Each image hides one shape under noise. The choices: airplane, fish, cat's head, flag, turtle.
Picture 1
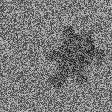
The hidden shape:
turtle
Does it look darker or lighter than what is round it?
darker
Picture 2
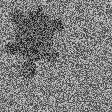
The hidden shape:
turtle
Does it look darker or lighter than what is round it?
darker
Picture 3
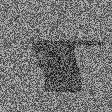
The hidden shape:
flag
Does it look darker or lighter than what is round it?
darker
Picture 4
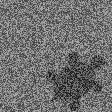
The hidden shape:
turtle
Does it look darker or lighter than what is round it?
darker
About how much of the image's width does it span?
half
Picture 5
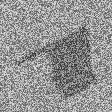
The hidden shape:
flag
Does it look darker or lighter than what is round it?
darker
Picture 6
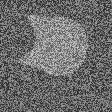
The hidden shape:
cat's head
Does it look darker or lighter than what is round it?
lighter
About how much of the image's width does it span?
two thirds
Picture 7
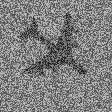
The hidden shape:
airplane
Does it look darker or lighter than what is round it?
darker
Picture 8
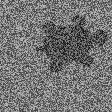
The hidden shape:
turtle
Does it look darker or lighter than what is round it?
darker
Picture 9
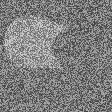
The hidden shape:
cat's head
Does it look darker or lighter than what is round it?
lighter
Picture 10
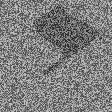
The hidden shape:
flag
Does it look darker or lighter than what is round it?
darker
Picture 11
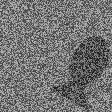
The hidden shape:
fish
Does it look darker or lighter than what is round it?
darker
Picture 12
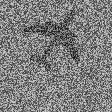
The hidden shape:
airplane
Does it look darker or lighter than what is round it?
darker
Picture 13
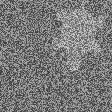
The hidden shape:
turtle
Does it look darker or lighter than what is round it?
lighter
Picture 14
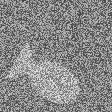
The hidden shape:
fish
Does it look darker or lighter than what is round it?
lighter
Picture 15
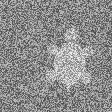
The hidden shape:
turtle
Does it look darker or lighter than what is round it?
lighter
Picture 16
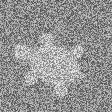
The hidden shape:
turtle
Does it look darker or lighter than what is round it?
lighter
